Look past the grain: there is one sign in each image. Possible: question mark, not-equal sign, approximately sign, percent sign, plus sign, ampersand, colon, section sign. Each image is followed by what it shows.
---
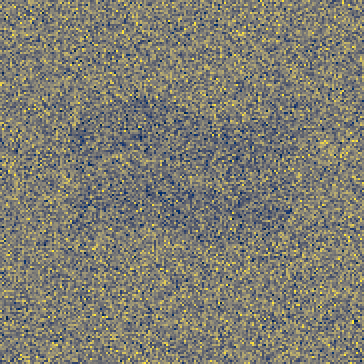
approximately sign
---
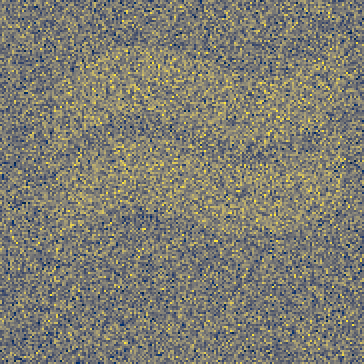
approximately sign
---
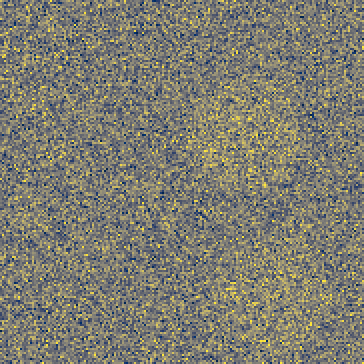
colon
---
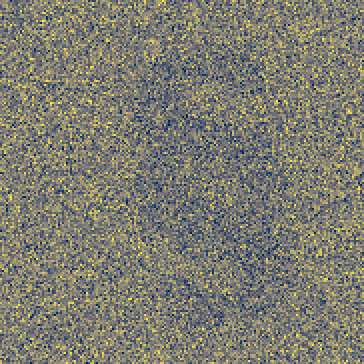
section sign
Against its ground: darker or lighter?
darker
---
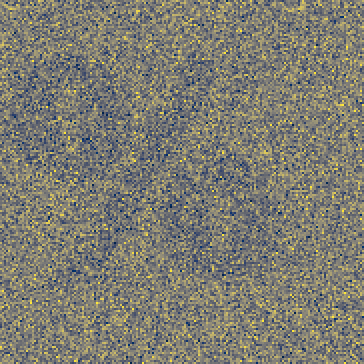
percent sign
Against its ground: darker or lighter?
darker
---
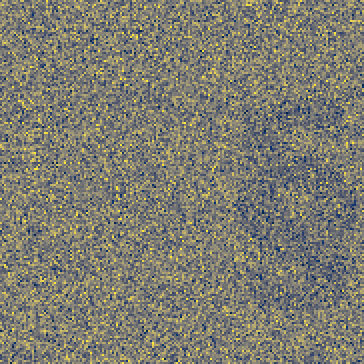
section sign
